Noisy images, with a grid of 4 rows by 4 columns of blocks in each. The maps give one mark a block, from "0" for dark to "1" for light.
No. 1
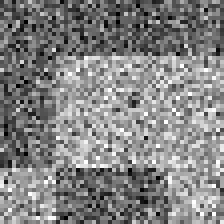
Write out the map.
0 0 0 0
0 1 1 1
0 1 1 1
1 0 0 1
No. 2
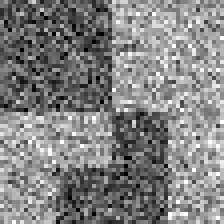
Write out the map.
0 0 1 1
0 0 1 1
1 1 0 1
1 0 0 1
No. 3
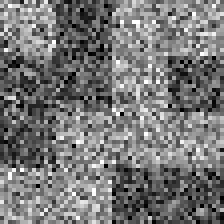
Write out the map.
1 0 1 1
0 0 1 0
0 1 1 1
1 1 0 0
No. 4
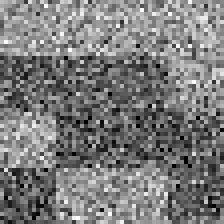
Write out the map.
1 1 1 1
0 0 0 1
1 0 0 0
0 1 1 0
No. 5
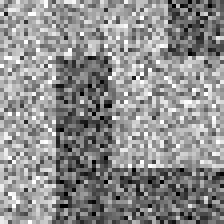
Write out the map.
1 1 1 0
1 0 1 1
1 0 1 1
1 0 0 0
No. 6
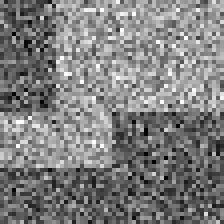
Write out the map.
0 1 1 1
0 1 1 1
1 1 0 0
0 0 0 0
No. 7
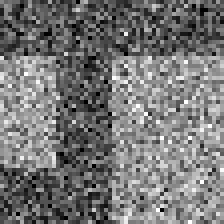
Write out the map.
0 0 0 0
1 0 1 1
1 0 1 1
0 0 1 1
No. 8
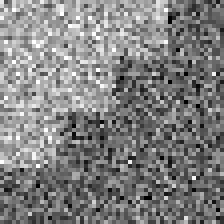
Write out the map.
1 1 1 0
1 1 0 0
1 0 0 0
0 0 0 0
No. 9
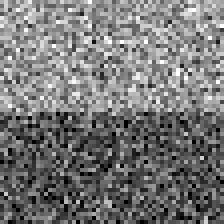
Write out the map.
1 1 1 1
1 1 1 1
0 0 0 0
0 0 0 0
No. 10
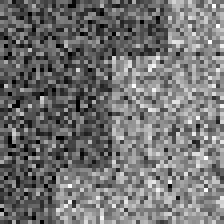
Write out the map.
0 0 0 1
0 0 1 1
0 0 1 1
0 1 1 1
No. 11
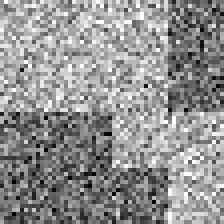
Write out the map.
1 1 1 0
1 1 1 0
0 0 1 1
0 0 0 1
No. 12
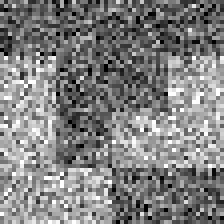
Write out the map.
0 0 0 0
1 0 0 1
1 0 1 1
1 1 0 0
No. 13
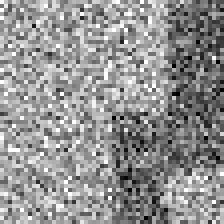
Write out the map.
1 1 1 0
1 1 1 0
1 1 0 0
1 1 0 1
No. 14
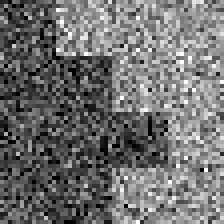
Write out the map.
0 1 1 1
0 0 1 1
0 0 0 1
0 0 1 1
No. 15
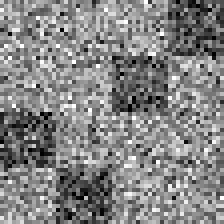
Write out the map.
1 1 1 0
1 1 0 1
0 1 1 1
1 0 1 1
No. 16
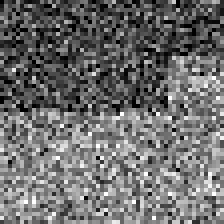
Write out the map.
0 0 0 0
0 0 0 1
1 1 1 1
1 1 1 1
